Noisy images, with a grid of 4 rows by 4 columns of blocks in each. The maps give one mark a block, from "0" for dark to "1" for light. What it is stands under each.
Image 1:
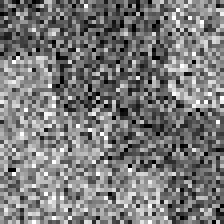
0 0 0 1
1 0 0 1
1 1 0 0
1 1 1 0
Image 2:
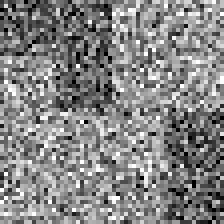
0 0 1 1
1 0 1 1
1 1 1 0
1 1 1 0
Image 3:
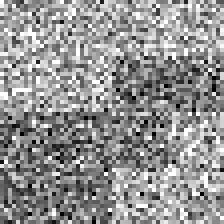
1 1 1 1
1 1 0 0
0 0 0 1
0 0 1 1
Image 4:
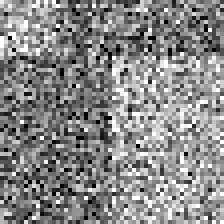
1 0 0 0
0 0 1 1
0 0 1 1
0 0 1 1
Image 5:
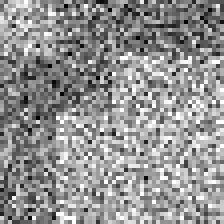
1 0 0 0
0 0 1 1
0 1 1 1
0 1 1 1
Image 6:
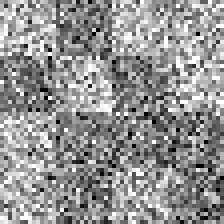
1 0 1 1
0 1 0 1
1 0 0 0
1 0 1 0
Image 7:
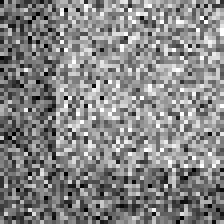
0 1 1 1
0 1 1 1
0 1 1 1
0 0 0 0
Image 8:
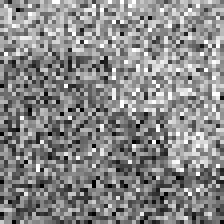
1 1 1 1
0 0 1 1
0 0 0 1
0 0 0 0
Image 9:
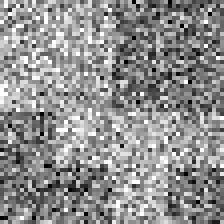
1 1 0 0
1 1 0 0
0 1 1 1
0 0 1 0
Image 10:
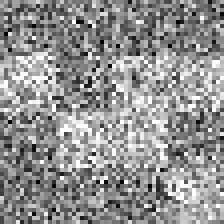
0 0 0 0
1 0 1 1
0 1 1 0
0 0 0 1
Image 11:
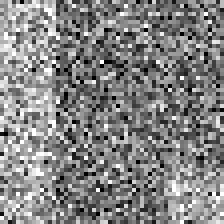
1 0 0 0
1 0 0 0
1 0 0 0
1 0 0 1
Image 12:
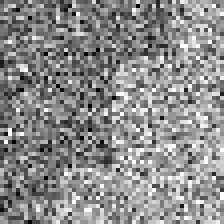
0 0 0 1
0 0 1 1
0 0 1 1
0 1 1 1
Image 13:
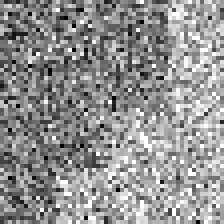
0 0 0 1
0 0 0 1
0 0 1 1
0 1 1 1
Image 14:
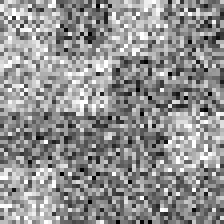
1 0 1 0
1 1 0 0
0 0 0 1
1 0 0 0
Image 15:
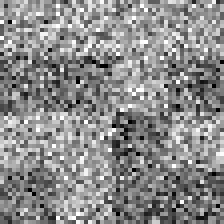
1 1 1 1
0 0 1 0
1 1 0 1
0 1 0 0
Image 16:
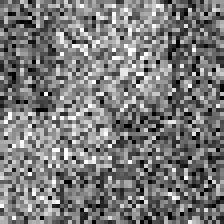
0 1 1 0
0 1 1 0
1 1 0 0
1 0 0 0
